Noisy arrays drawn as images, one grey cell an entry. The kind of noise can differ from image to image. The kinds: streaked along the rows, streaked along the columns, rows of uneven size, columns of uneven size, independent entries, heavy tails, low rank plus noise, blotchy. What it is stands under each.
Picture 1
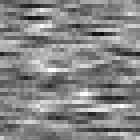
streaked along the rows
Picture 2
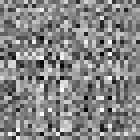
low rank plus noise
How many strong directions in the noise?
two
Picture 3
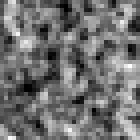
blotchy
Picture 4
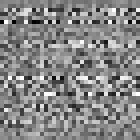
rows of uneven size
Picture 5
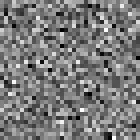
independent entries
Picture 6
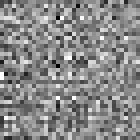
low rank plus noise
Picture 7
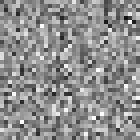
independent entries
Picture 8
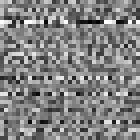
rows of uneven size
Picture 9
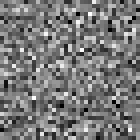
independent entries
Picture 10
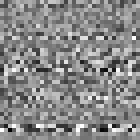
rows of uneven size
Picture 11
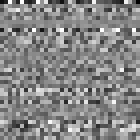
rows of uneven size
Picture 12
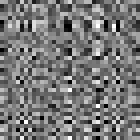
low rank plus noise
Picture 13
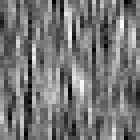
streaked along the columns
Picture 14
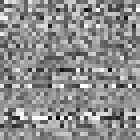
rows of uneven size
